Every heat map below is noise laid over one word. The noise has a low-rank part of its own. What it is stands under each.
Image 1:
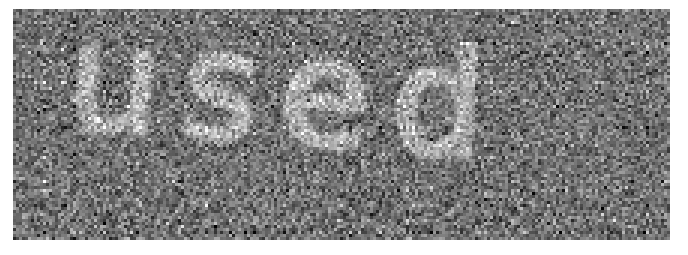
used
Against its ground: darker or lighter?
lighter
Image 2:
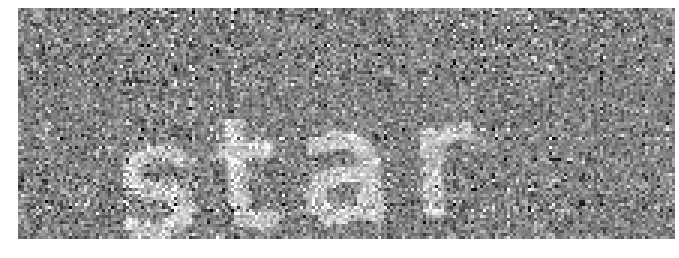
star
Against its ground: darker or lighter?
lighter
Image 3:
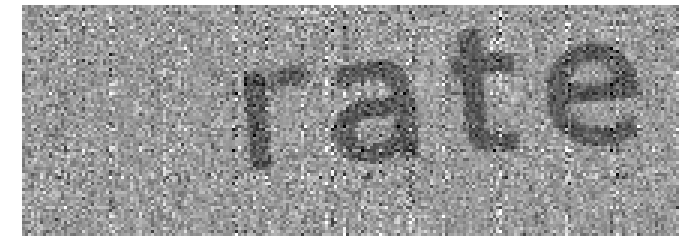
rate
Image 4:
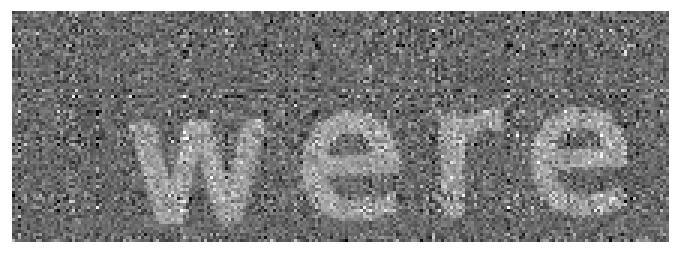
were
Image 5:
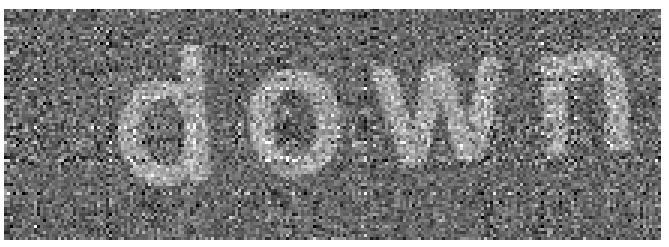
down
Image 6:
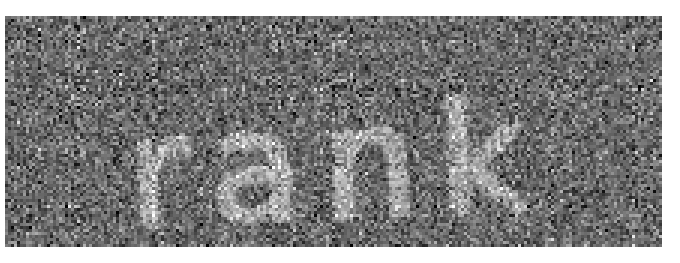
rank
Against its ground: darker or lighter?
lighter
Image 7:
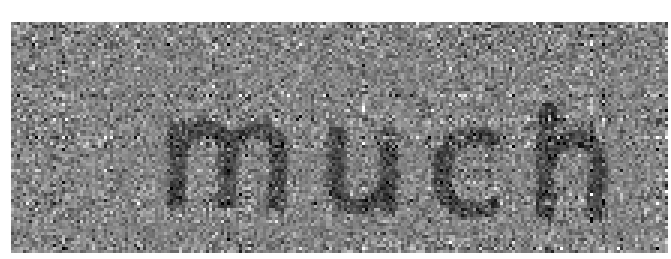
much
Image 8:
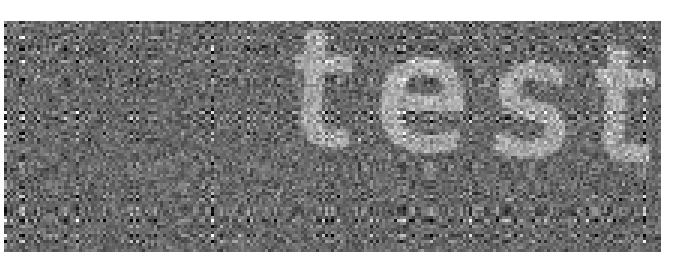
test
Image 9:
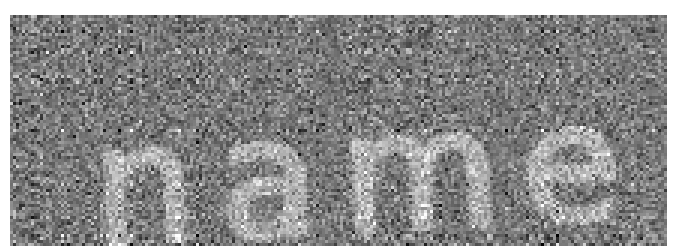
name
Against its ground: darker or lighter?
lighter
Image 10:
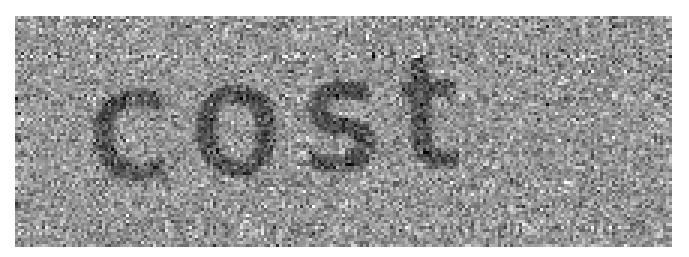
cost
